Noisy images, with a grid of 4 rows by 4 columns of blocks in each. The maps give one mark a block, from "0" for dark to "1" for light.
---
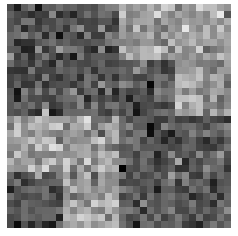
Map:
0 0 1 1
0 0 0 1
1 1 0 0
0 1 0 0
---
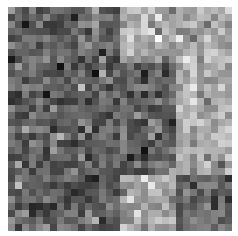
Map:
0 0 1 1
0 0 0 1
0 0 0 1
0 0 1 0
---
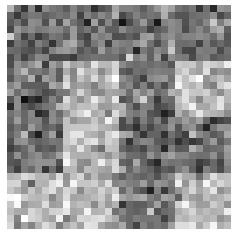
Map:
0 0 0 0
0 1 0 1
0 1 0 0
1 1 0 1
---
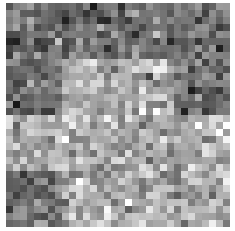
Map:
0 0 0 0
0 1 1 0
1 1 1 1
0 1 1 1
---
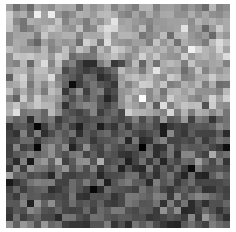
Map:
1 1 1 1
1 0 1 1
0 0 0 0
0 0 0 0
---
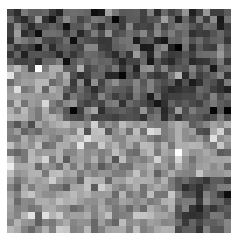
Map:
0 0 0 0
1 0 0 0
1 1 1 1
1 1 1 0
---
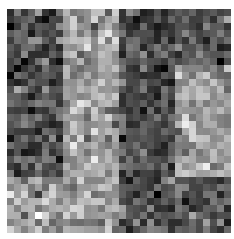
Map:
0 1 0 0
0 1 0 1
0 1 0 1
1 1 0 0
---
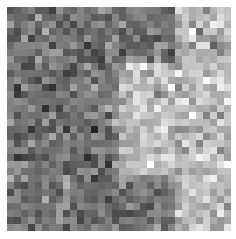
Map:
0 0 0 1
0 0 1 1
0 0 1 1
0 0 0 1
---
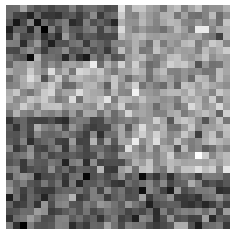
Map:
0 0 1 1
1 1 1 1
0 0 1 1
0 0 0 0
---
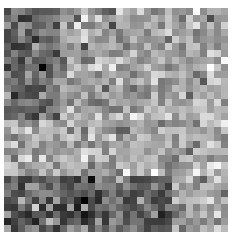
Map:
0 1 1 1
0 1 1 1
1 1 1 1
0 0 0 1
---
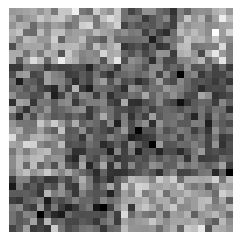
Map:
1 1 0 1
0 0 0 0
1 0 0 0
0 0 1 1
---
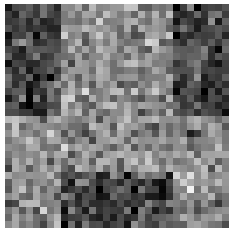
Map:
0 1 1 0
0 1 1 0
1 1 1 1
1 0 0 1
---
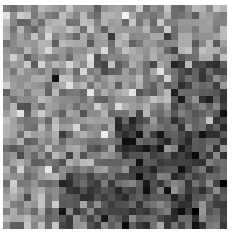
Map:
1 1 1 1
1 1 1 0
1 1 0 0
1 0 0 0
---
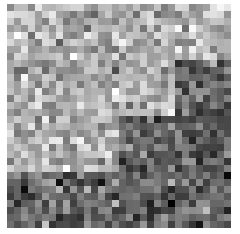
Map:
1 1 1 1
1 1 1 0
1 1 0 0
0 0 0 0
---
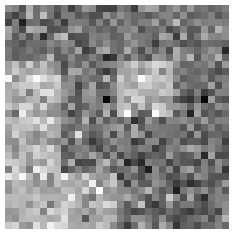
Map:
0 0 0 0
1 0 1 0
1 0 0 0
1 1 0 0
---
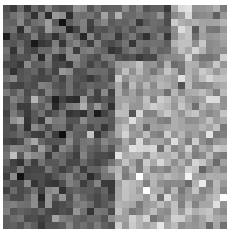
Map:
0 0 0 1
0 0 1 1
0 0 1 1
0 0 1 1
